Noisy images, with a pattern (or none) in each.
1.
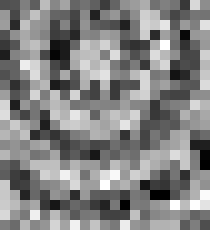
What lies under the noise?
rings round one point
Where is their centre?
top middle
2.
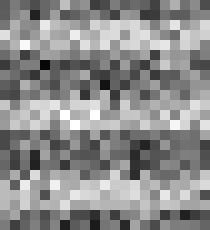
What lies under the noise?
horizontal stripes
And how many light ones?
3
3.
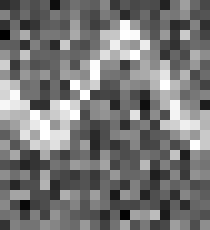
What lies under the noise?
a wavy band
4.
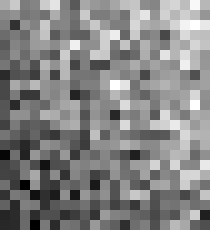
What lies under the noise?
a smooth slope
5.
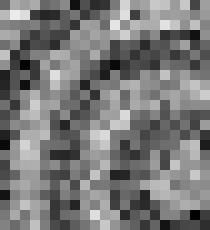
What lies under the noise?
rings round one point
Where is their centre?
bottom right
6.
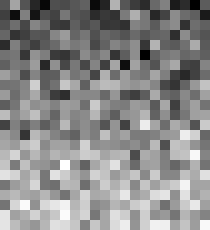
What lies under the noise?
a smooth slope
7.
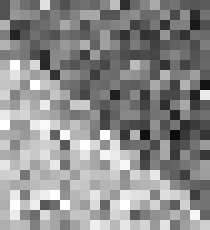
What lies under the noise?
a sharp edge
